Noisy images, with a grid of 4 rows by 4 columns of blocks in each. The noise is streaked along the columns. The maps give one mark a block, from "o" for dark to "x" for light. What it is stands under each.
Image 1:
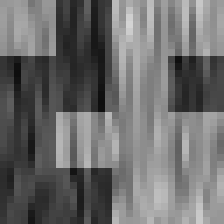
x o x x
o o x o
o x x x
o o x x
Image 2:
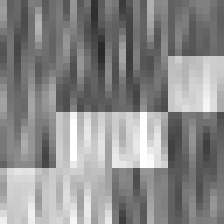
o o o o
o o o x
o x x o
x x o o
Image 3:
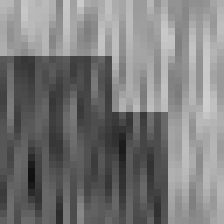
x x x x
o o x x
o o o x
o o o x
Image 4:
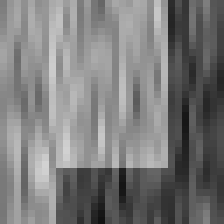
x x x o
x x x o
x x x o
x o o o
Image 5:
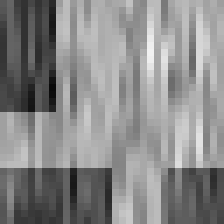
o x x x
o x x x
x x x x
o o x o
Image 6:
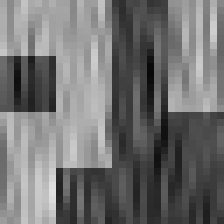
x x o x
o x o x
x x o o
x o o o
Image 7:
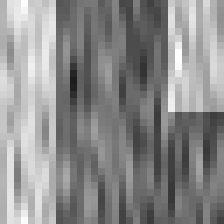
x o o x
x o o x
x o o o
x o o o
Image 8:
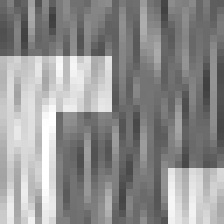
o o o o
x x o o
x o o o
x o o x
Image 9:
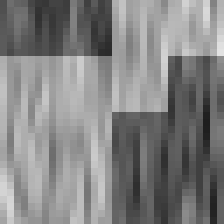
o o x x
x x x o
x x o o
x x o o
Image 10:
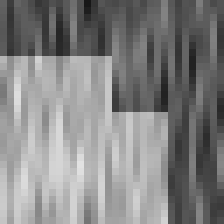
o o o o
x x o o
x x x o
x x x o
